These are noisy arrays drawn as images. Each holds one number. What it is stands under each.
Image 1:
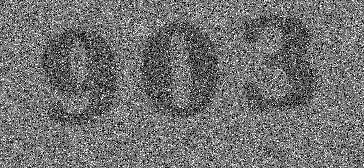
903
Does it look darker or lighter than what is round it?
darker
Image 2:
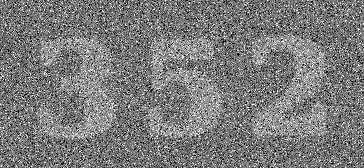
352
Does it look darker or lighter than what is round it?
lighter
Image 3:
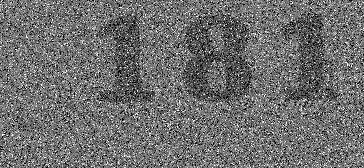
181
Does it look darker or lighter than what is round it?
darker
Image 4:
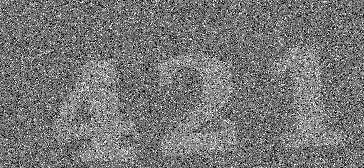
421
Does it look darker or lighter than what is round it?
lighter
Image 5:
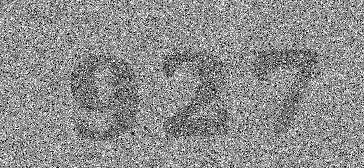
927
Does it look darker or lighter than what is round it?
darker
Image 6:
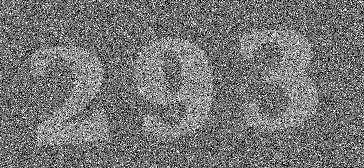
293
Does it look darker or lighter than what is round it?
lighter
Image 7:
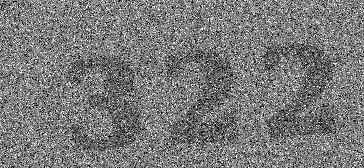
322
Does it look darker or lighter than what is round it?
darker
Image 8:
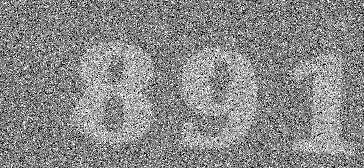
891
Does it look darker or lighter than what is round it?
lighter
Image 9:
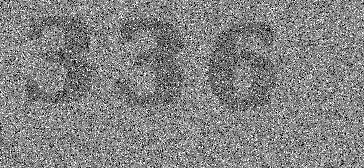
336
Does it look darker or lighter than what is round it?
darker
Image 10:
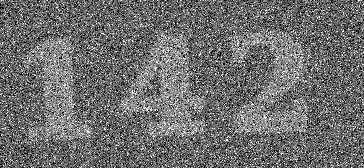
142
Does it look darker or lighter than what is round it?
lighter
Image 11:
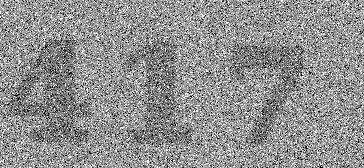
417
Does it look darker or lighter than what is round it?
darker
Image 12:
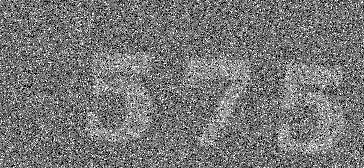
575
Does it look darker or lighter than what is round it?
lighter
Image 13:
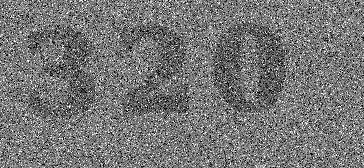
320
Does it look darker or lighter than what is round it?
darker
